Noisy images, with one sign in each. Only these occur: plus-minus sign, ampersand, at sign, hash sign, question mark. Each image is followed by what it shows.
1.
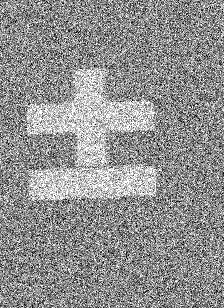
plus-minus sign
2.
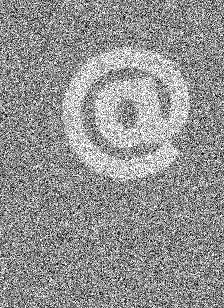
at sign
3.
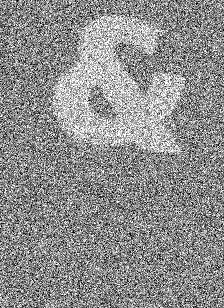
ampersand
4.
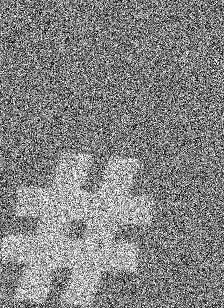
hash sign
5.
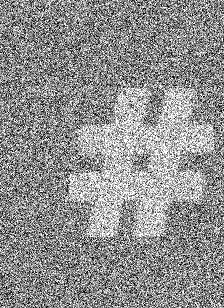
hash sign
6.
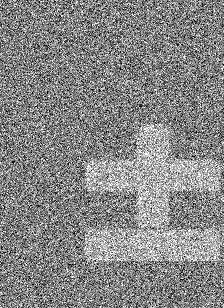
plus-minus sign
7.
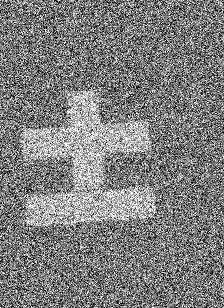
plus-minus sign
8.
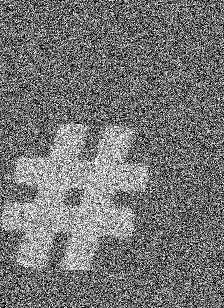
hash sign
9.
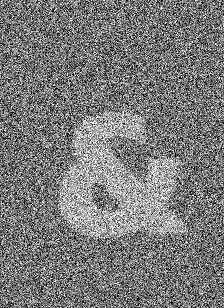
ampersand
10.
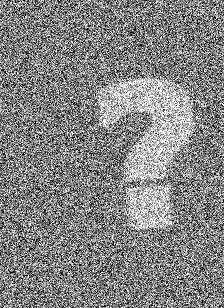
question mark
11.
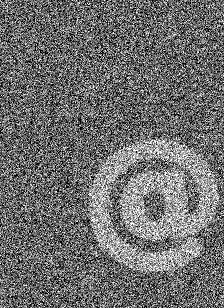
at sign
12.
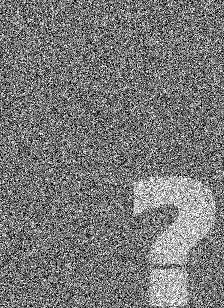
question mark
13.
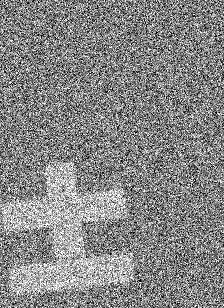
plus-minus sign
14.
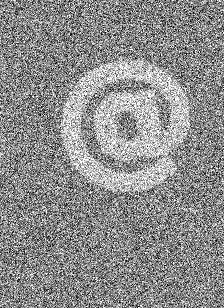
at sign
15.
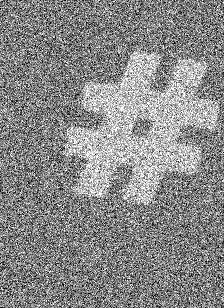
hash sign
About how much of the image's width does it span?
two thirds
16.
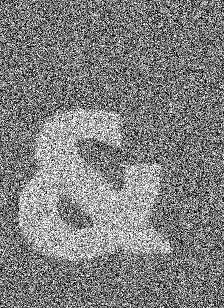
ampersand
